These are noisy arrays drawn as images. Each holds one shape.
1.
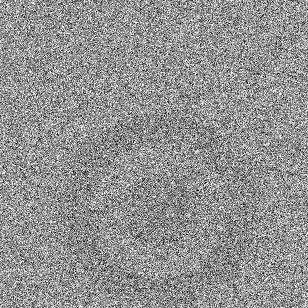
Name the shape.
bullseye
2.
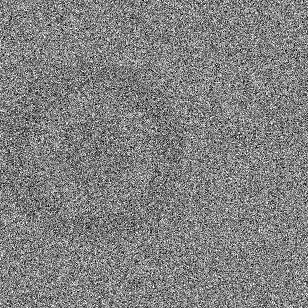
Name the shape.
bullseye
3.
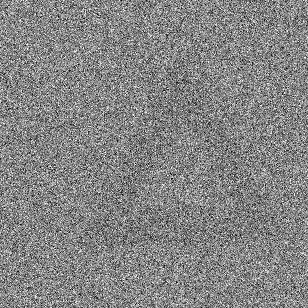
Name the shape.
triangle frame
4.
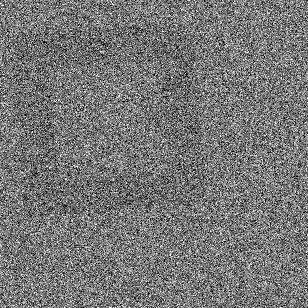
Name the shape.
square frame
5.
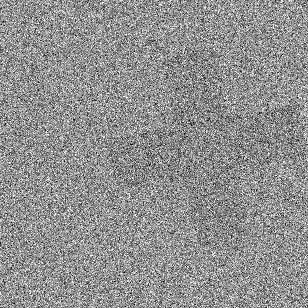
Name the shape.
cross
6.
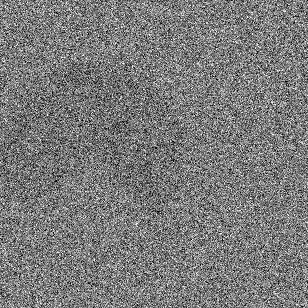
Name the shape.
disc with a wedge cut out
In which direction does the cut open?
down
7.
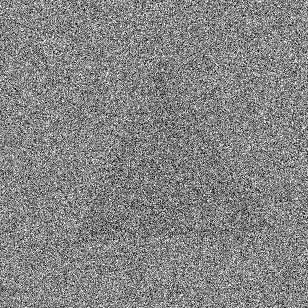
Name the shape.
triangle
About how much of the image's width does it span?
two thirds
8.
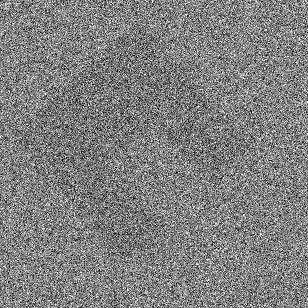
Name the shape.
square with a notch
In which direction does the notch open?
down and right
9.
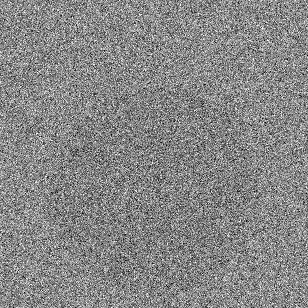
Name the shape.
disc
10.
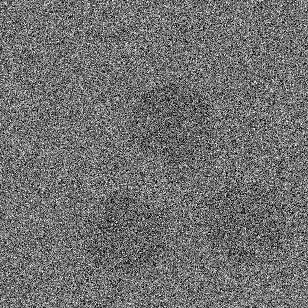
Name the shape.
three dots
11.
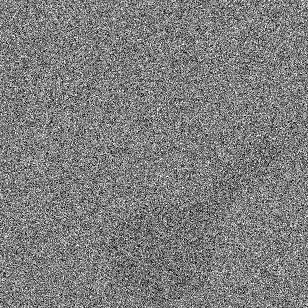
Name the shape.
lollipop
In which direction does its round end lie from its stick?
down and left
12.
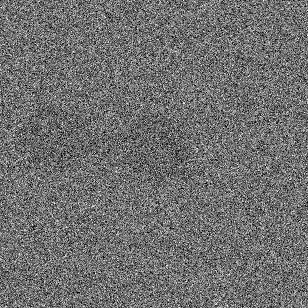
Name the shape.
dumbbell
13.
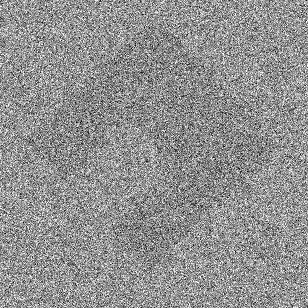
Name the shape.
square with a notch
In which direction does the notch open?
down and left
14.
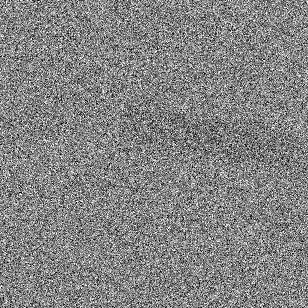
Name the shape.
bar
